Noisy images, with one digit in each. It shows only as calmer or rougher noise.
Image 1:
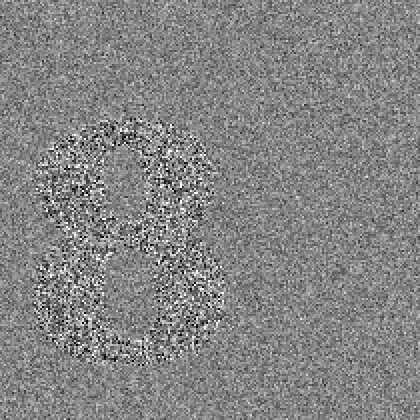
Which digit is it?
8
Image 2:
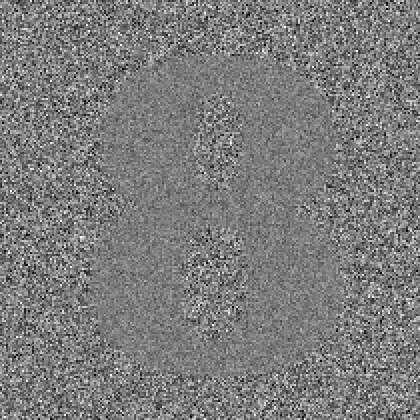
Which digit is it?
8
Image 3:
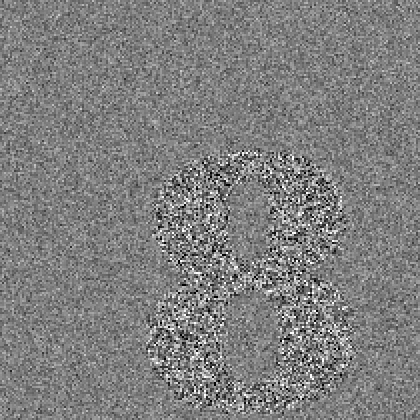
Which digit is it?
8
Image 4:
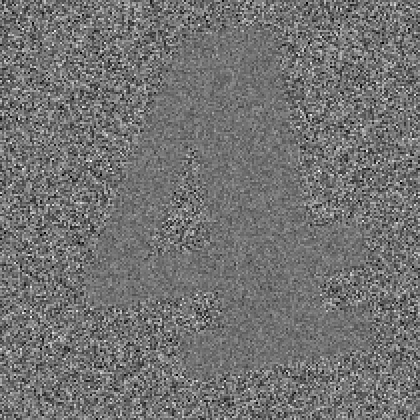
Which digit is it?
4
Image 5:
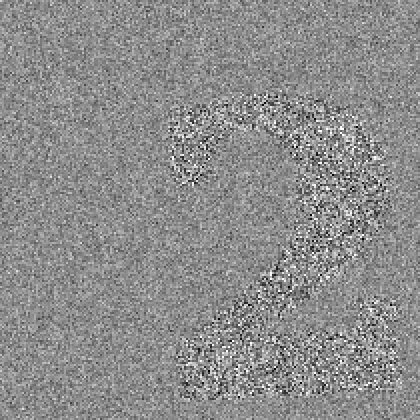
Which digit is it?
2
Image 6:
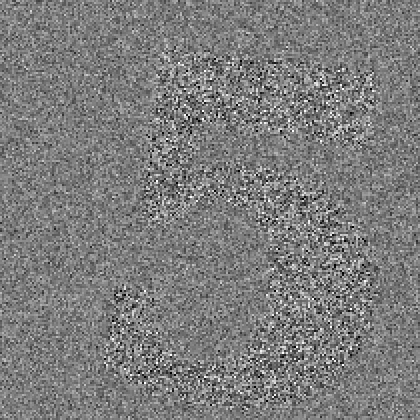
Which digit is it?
5
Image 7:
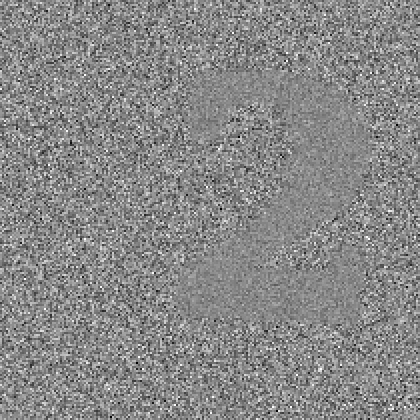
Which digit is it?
2
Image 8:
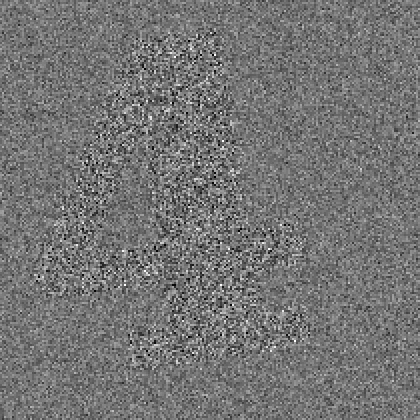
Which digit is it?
4
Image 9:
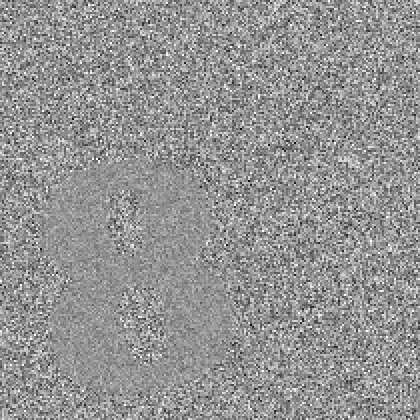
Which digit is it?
8
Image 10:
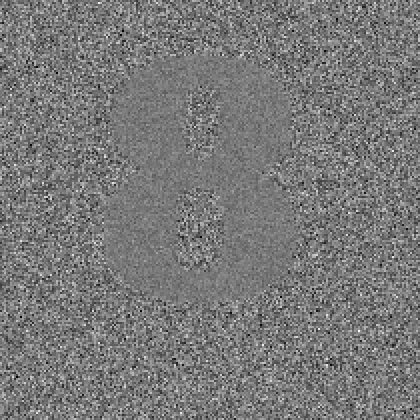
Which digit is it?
8
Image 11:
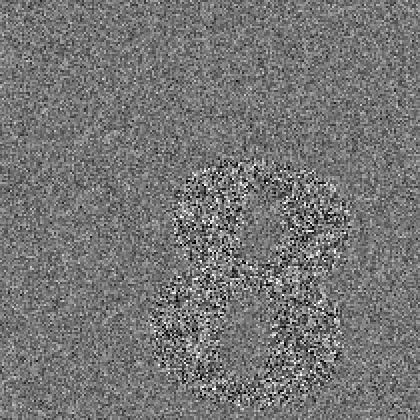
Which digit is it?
8
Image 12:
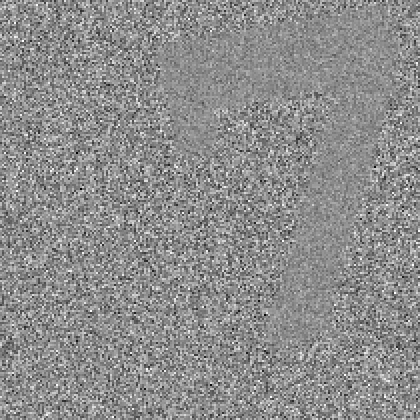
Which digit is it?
7
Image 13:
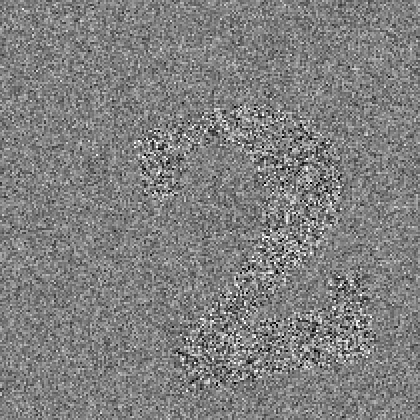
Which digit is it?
2
